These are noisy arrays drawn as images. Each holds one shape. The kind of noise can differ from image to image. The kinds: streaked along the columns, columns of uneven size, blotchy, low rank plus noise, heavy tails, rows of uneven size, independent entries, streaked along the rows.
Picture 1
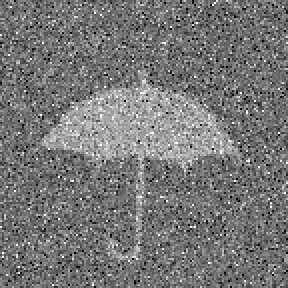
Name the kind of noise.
heavy tails
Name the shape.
umbrella
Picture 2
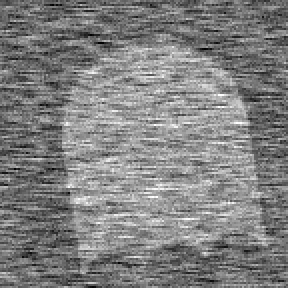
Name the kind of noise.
streaked along the rows
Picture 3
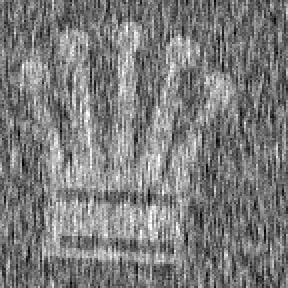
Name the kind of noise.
streaked along the columns
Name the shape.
chess queen
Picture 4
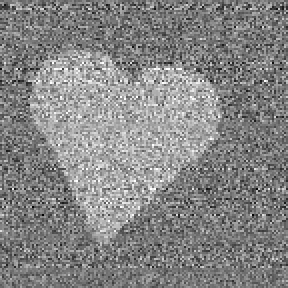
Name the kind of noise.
rows of uneven size
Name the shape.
heart
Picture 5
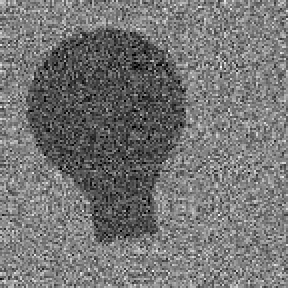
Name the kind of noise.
low rank plus noise
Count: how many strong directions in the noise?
two
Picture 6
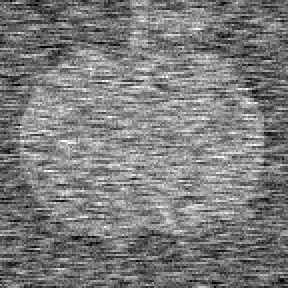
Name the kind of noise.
streaked along the rows
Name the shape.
apple
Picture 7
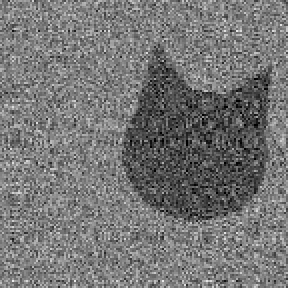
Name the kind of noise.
low rank plus noise
